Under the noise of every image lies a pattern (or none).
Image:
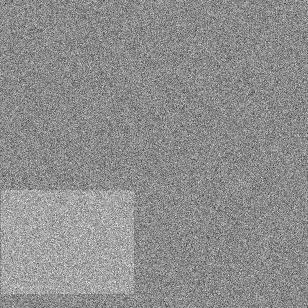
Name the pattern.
one block
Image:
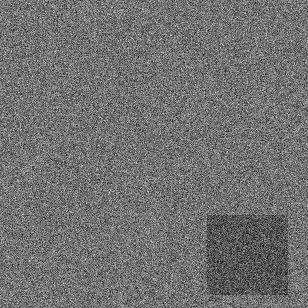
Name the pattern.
one block
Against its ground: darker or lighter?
darker
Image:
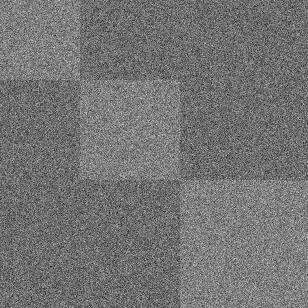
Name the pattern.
blocks along the diagonal
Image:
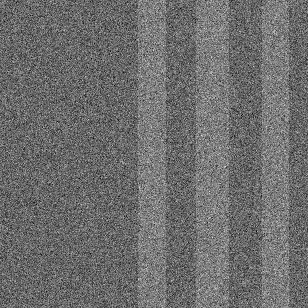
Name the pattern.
bands of columns
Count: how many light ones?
3
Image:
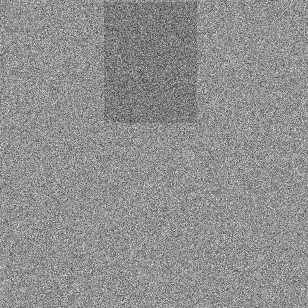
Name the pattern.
one block
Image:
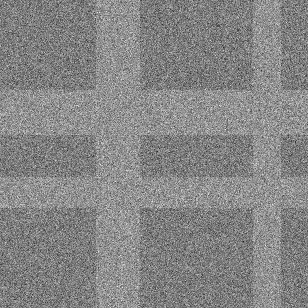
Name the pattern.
bands of rows crossing bands of columns
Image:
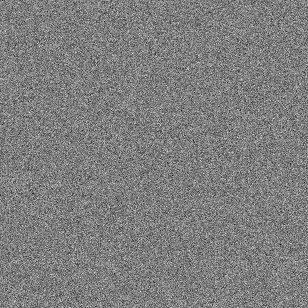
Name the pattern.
only noise
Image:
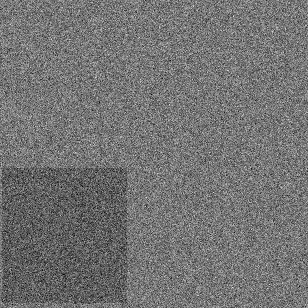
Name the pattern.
one block
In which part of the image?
bottom left
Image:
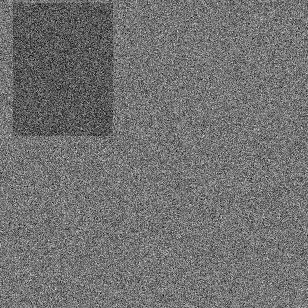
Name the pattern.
one block
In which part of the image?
top left
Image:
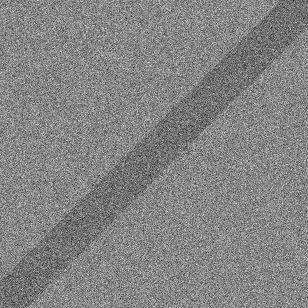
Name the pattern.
a diagonal band
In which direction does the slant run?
bottom left to top right
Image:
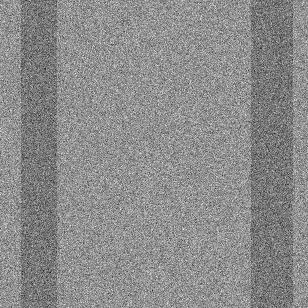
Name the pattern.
bands of columns
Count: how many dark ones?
2
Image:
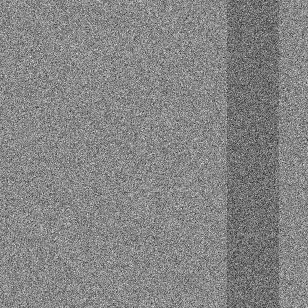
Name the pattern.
one band of columns
